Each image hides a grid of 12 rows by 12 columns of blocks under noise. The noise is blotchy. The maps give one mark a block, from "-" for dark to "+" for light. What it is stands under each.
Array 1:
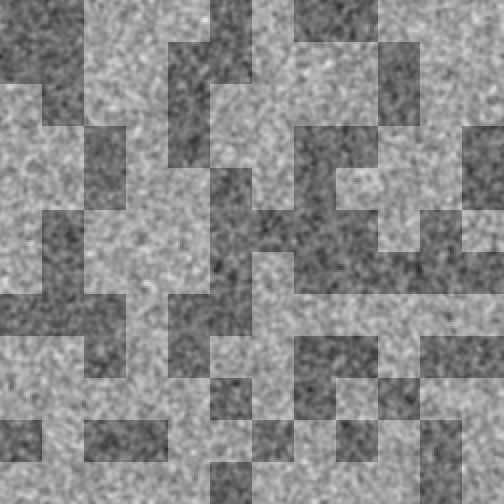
- - + + + - + - - + + +
- - + + - - + + + - + +
+ - + + - + + + + - + +
+ + - + - + + - - + + -
+ + - + + - + - + + + -
+ - + + + - - - - + - +
+ - + + + - + - - - - -
- - - + - - + + + + + +
+ + - + - + + - - + - -
+ + + + + - + - + - + +
- + - - + + - + - + - +
+ + + + + - + + + + - +
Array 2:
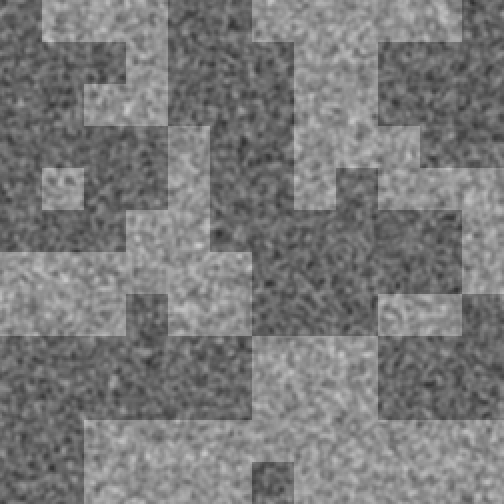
- + + + - - + + + + + -
- - - + - - - + + - - -
- - + + - - - + + - - -
- - - - + - - + + + - -
- + - - + - - + - + + +
- - - + + - - - - - - +
+ + + + + + - - - - - +
+ + + - + + - - - + + -
- - - - - - + + + - - -
- - - - - - + + + - - -
- - + + + + + + + + + +
- - + + + + - + + + + +
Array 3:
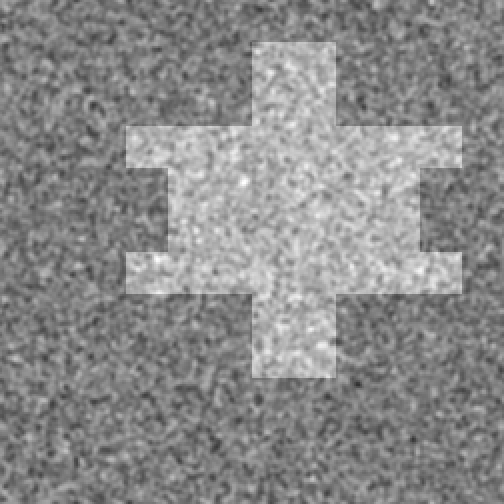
- - - - - - - - - - - -
- - - - - - + + - - - -
- - - - - - + + - - - -
- - - + + + + + + + + -
- - - - + + + + + + - -
- - - - + + + + + + - -
- - - + + + + + + + + -
- - - - - - + + - - - -
- - - - - - + + - - - -
- - - - - - - - - - - -
- - - - - - - - - - - -
- - - - - - - - - - - -
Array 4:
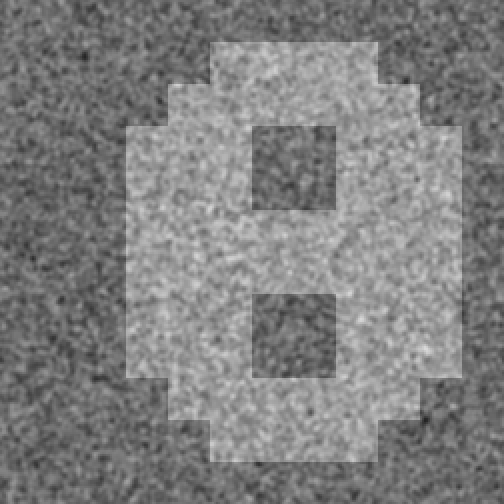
- - - - - - - - - - - -
- - - - - + + + + - - -
- - - - + + + + + + - -
- - - + + + - - + + + -
- - - + + + - - + + + -
- - - + + + + + + + + -
- - - + + + + + + + + -
- - - + + + - - + + + -
- - - + + + - - + + + -
- - - - + + + + + + - -
- - - - - + + + + - - -
- - - - - - - - - - - -
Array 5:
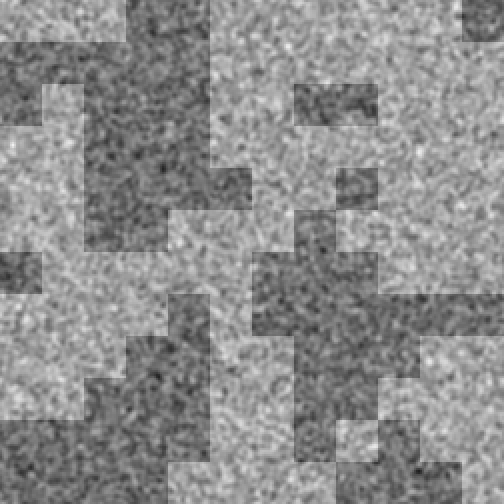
+ + + - - + + + + + + -
- - - - - + + + + + + +
- + - - - + + - - + + +
+ + - - - + + + + + + +
+ + - - - - + + - + + +
+ + - - + + + - + + + +
- + + + + + - - - + + +
+ + + + - + - - - - - -
+ + + - - + + - - - + +
+ + - - - + + - - + + +
- - - - - + + - + - + +
- - - - + + + + - - - +
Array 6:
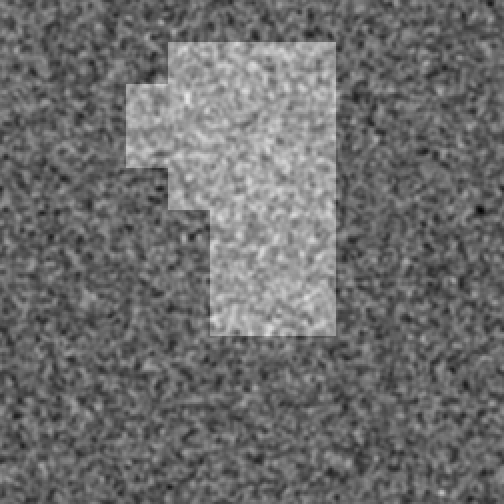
- - - - - - - - - - - -
- - - - + + + + - - - -
- - - + + + + + - - - -
- - - + + + + + - - - -
- - - - + + + + - - - -
- - - - - + + + - - - -
- - - - - + + + - - - -
- - - - - + + + - - - -
- - - - - - - - - - - -
- - - - - - - - - - - -
- - - - - - - - - - - -
- - - - - - - - - - - -
